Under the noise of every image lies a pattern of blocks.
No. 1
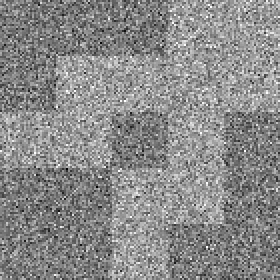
mirrored about the diagonal from the bottom left
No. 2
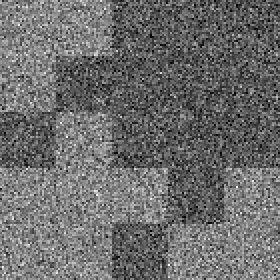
mirrored about the diagonal from the bottom left
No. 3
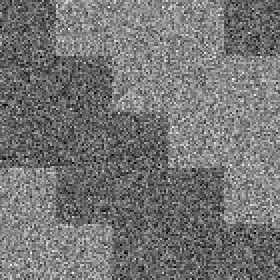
mirrored about the diagonal from the bottom left
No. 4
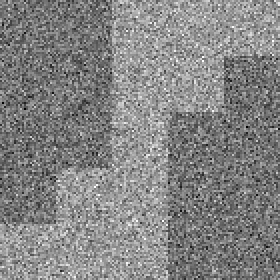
the same after a half turn
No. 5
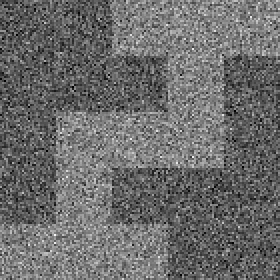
the same after a half turn
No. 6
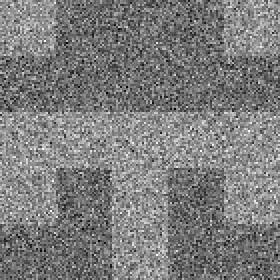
left and right mirror each other
